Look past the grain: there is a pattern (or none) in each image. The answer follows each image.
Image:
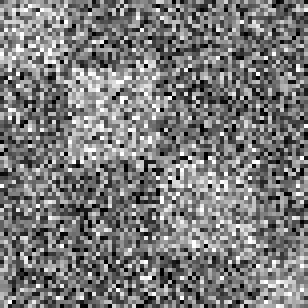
blocks along the diagonal
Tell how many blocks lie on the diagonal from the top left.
4
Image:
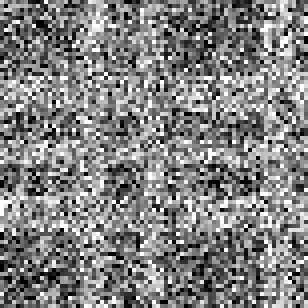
bands of rows crossing bands of columns
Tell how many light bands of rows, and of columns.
3 and 3
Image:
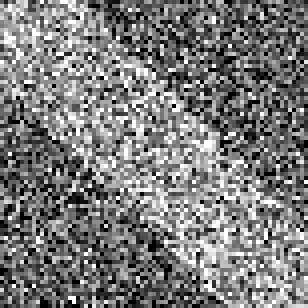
a diagonal band
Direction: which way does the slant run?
top left to bottom right
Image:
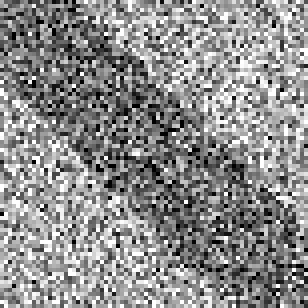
a diagonal band
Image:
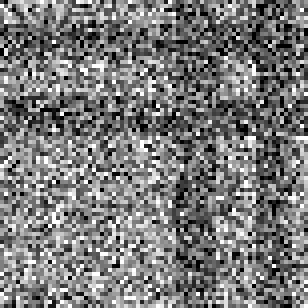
bands of rows crossing bands of columns
